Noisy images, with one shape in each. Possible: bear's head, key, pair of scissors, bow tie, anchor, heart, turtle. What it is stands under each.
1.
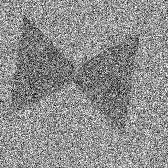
bow tie
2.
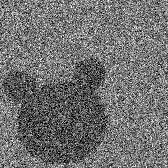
bear's head
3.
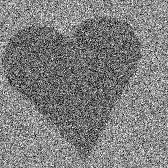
heart
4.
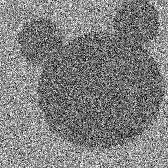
bear's head
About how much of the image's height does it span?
nearly all
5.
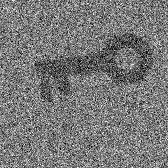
key
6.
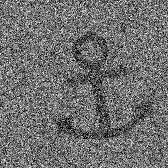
anchor
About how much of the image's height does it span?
two thirds
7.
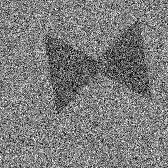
bow tie
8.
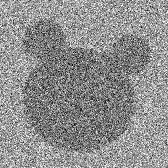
bear's head
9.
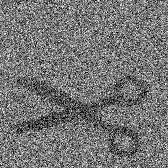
pair of scissors
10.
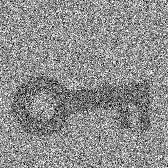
key
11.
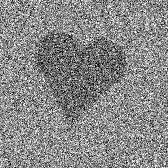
heart
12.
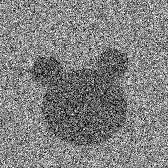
bear's head
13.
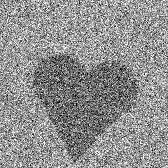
heart
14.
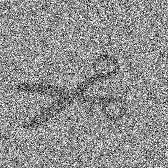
pair of scissors
